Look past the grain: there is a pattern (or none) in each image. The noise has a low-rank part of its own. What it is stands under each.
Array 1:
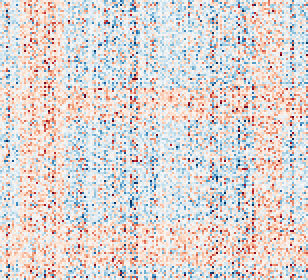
bands of rows crossing bands of columns
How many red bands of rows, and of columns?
2 and 2
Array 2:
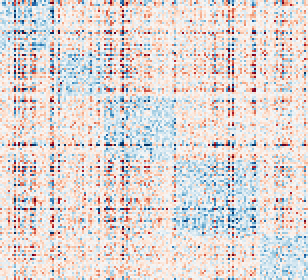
blocks along the diagonal
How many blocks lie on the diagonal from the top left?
5
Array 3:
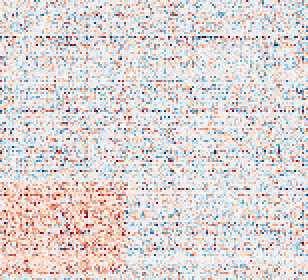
one block
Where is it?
bottom left
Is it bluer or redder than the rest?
redder
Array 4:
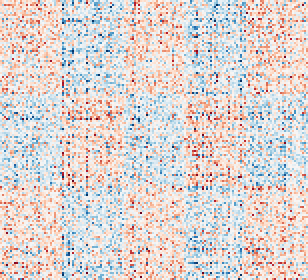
a checkerboard
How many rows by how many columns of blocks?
3 by 5
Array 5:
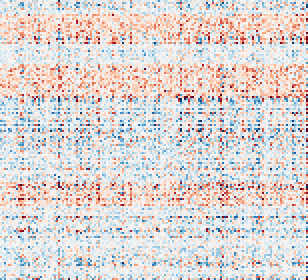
bands of rows
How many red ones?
3
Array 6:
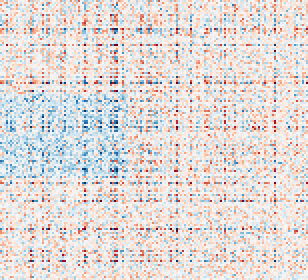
one block
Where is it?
middle left
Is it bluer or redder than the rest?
bluer
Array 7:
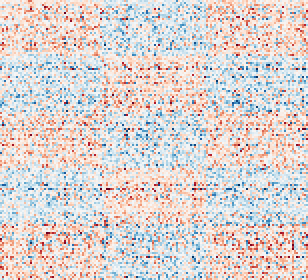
a checkerboard
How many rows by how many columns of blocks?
5 by 3
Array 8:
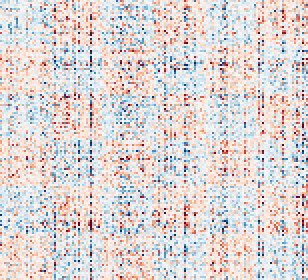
a checkerboard
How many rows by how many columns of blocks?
6 by 6
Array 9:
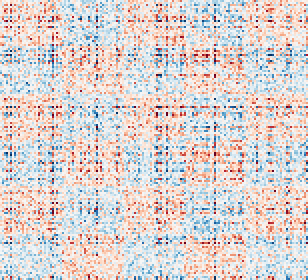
a checkerboard
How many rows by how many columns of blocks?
6 by 5
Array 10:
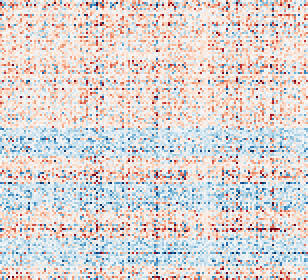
bands of rows
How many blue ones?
3
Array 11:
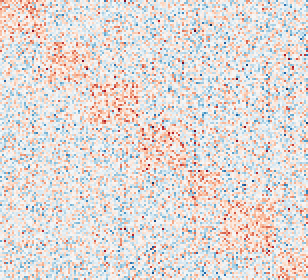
blocks along the diagonal
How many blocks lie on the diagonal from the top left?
7
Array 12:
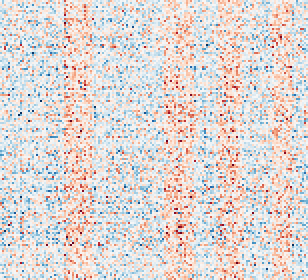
bands of columns
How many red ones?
4
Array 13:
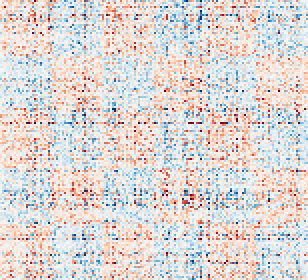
a checkerboard
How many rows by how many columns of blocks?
5 by 6
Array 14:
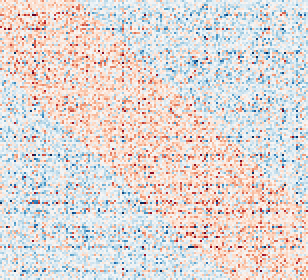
a diagonal band
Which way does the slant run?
top left to bottom right
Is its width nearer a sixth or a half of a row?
a half
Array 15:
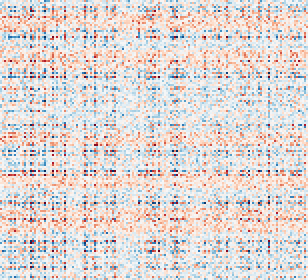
bands of rows
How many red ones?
5
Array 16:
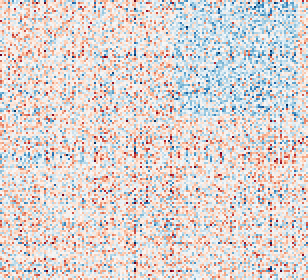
one block
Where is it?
top right
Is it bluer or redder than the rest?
bluer
